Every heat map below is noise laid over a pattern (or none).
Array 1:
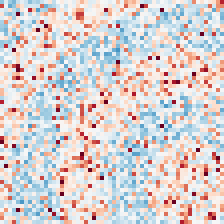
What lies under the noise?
rings round one point
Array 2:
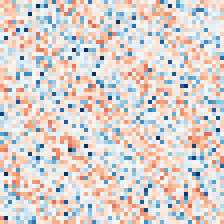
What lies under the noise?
diagonal stripes
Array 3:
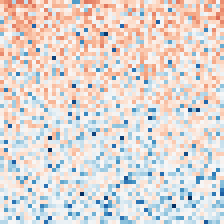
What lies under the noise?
a smooth slope
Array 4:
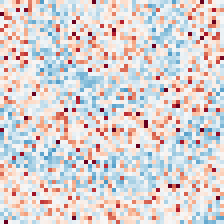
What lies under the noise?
rings round one point
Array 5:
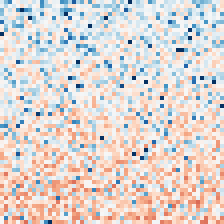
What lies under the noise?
a smooth slope
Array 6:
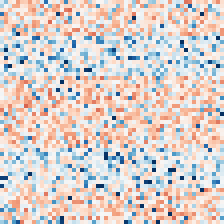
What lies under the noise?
horizontal stripes
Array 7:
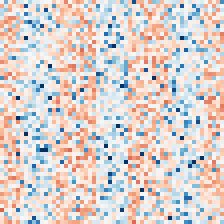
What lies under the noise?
vertical stripes
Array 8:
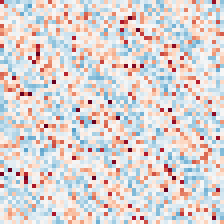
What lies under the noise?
diagonal stripes
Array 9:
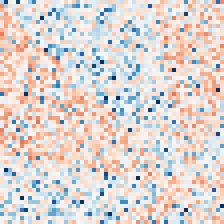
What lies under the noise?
spokes from one point
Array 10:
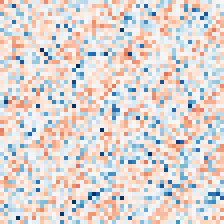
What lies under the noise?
diagonal stripes
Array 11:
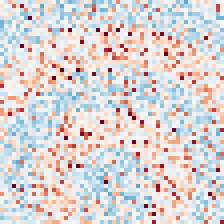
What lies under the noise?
rings round one point
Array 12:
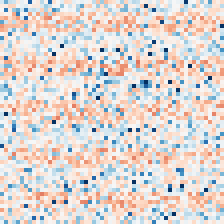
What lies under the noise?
horizontal stripes
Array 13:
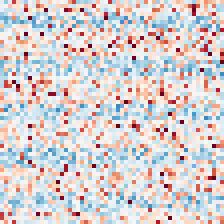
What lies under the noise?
horizontal stripes
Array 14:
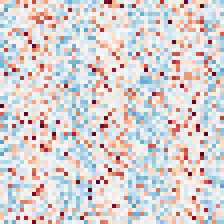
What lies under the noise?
vertical stripes
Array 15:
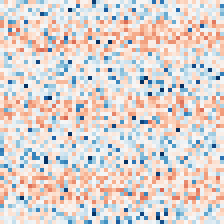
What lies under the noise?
horizontal stripes
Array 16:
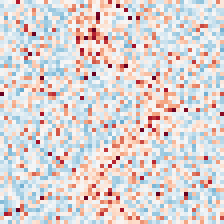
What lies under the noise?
a wavy band
